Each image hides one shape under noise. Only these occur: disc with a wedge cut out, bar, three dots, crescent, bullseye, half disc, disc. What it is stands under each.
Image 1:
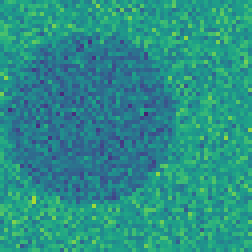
disc
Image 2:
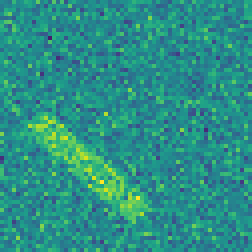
bar
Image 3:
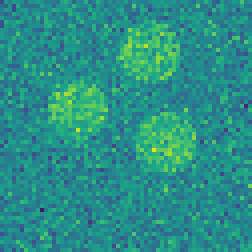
three dots
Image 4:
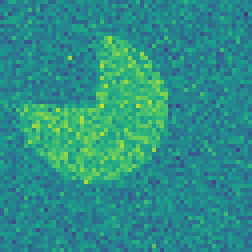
disc with a wedge cut out
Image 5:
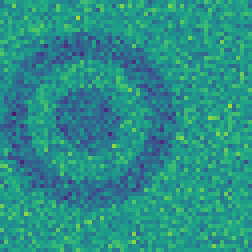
bullseye
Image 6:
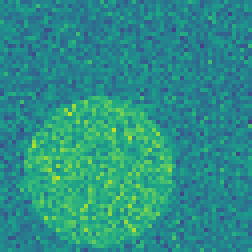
disc
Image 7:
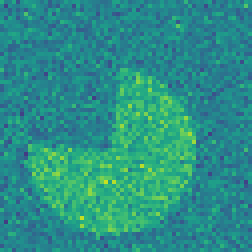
disc with a wedge cut out
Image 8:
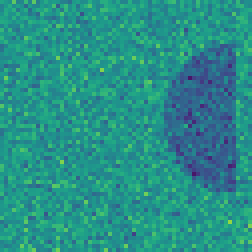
half disc
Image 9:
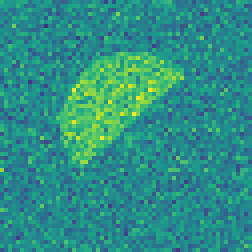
half disc
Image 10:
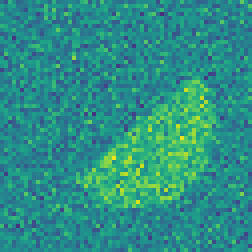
half disc
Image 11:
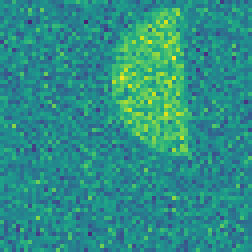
half disc
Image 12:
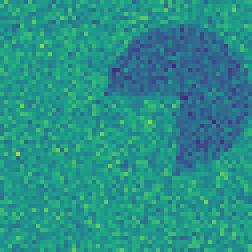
disc with a wedge cut out
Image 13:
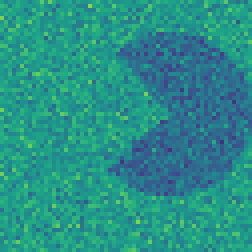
disc with a wedge cut out
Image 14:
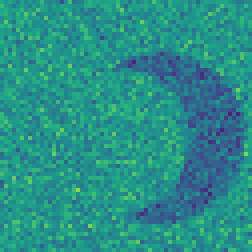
crescent
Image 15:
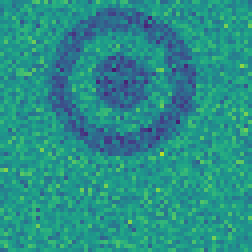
bullseye
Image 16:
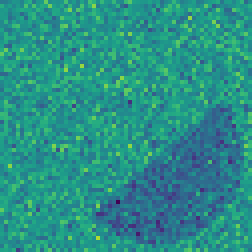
half disc
